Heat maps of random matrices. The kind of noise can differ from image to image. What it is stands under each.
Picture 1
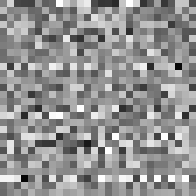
rows of uneven size
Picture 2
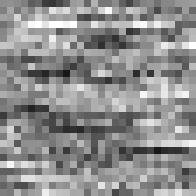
streaked along the rows
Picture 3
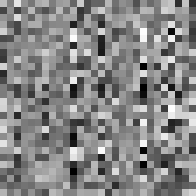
columns of uneven size
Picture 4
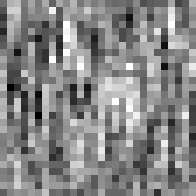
streaked along the columns
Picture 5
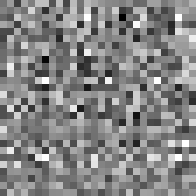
low rank plus noise
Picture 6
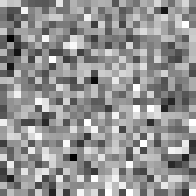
independent entries
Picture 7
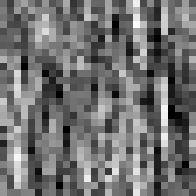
streaked along the columns
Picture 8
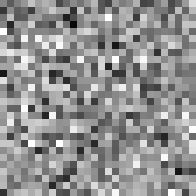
independent entries
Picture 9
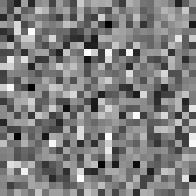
low rank plus noise
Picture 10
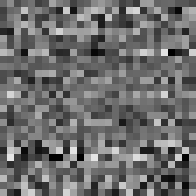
rows of uneven size
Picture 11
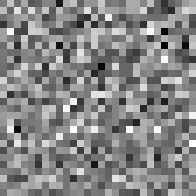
low rank plus noise
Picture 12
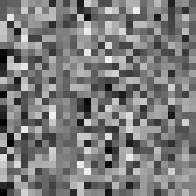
columns of uneven size
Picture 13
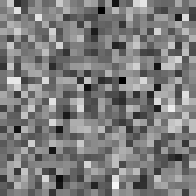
low rank plus noise
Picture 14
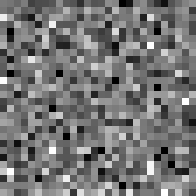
heavy tails
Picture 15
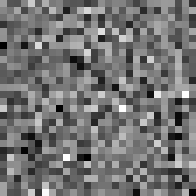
low rank plus noise
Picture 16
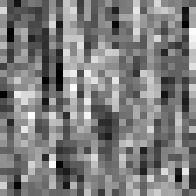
streaked along the columns
